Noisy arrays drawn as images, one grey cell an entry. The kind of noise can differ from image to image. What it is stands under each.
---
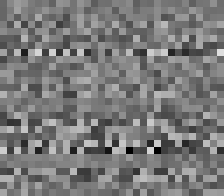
rows of uneven size
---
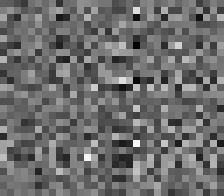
low rank plus noise
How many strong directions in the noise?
two
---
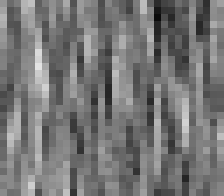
streaked along the columns
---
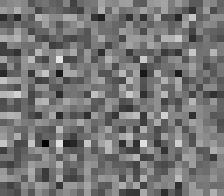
low rank plus noise
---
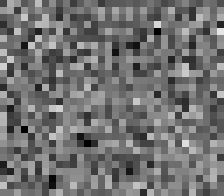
low rank plus noise
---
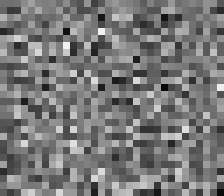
low rank plus noise
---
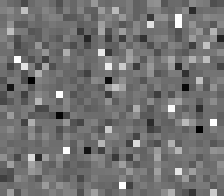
heavy tails
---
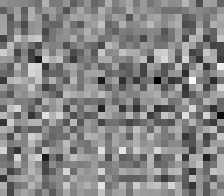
low rank plus noise
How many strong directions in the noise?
two
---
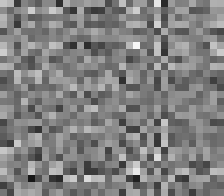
low rank plus noise
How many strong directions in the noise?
two
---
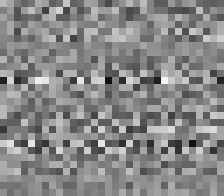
rows of uneven size
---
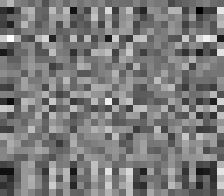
low rank plus noise
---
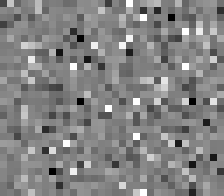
heavy tails
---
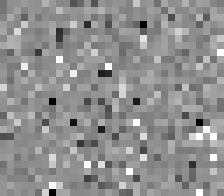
heavy tails
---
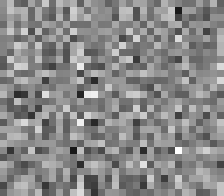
low rank plus noise
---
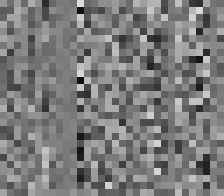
columns of uneven size
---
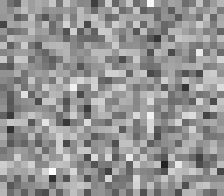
independent entries
